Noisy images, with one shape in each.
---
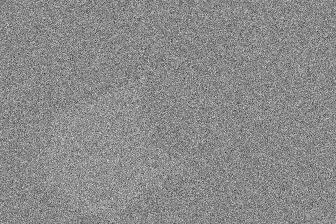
cat's head
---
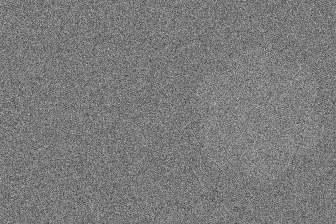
flower
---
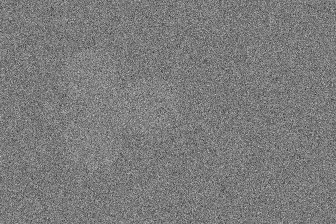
club
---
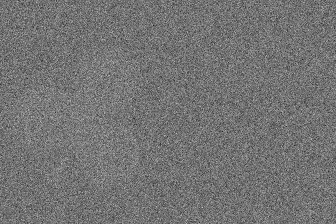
club
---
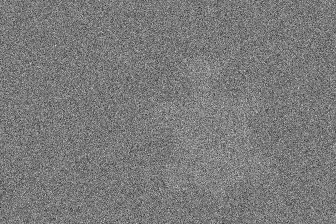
turtle
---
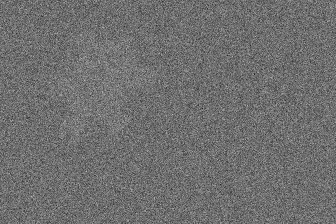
turtle
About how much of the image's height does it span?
half
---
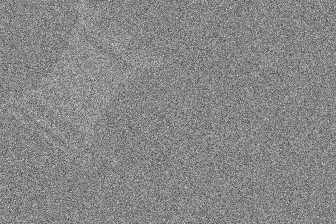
chess rook
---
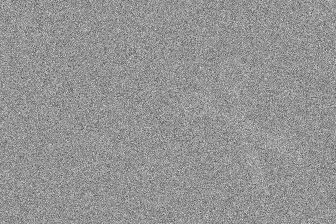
pair of scissors
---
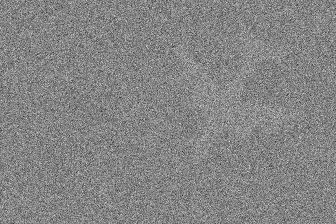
airplane
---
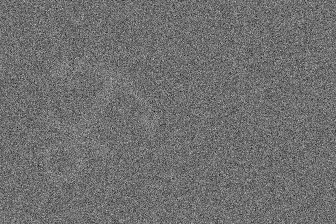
anchor
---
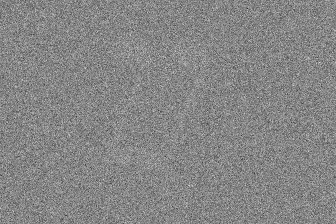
pair of musical notes
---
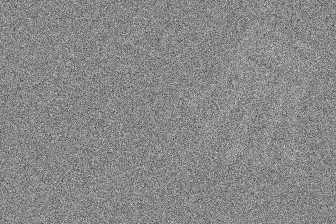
chess queen
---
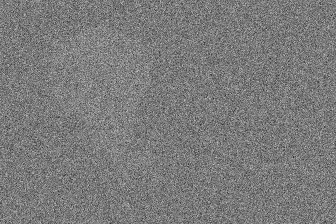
pear
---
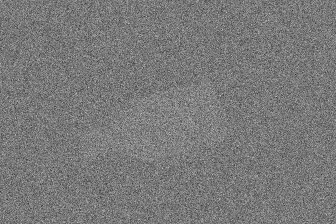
bottle
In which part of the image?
centre
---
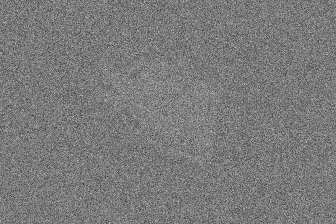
chess knight
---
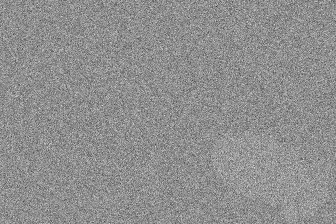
footprint
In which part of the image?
bottom right
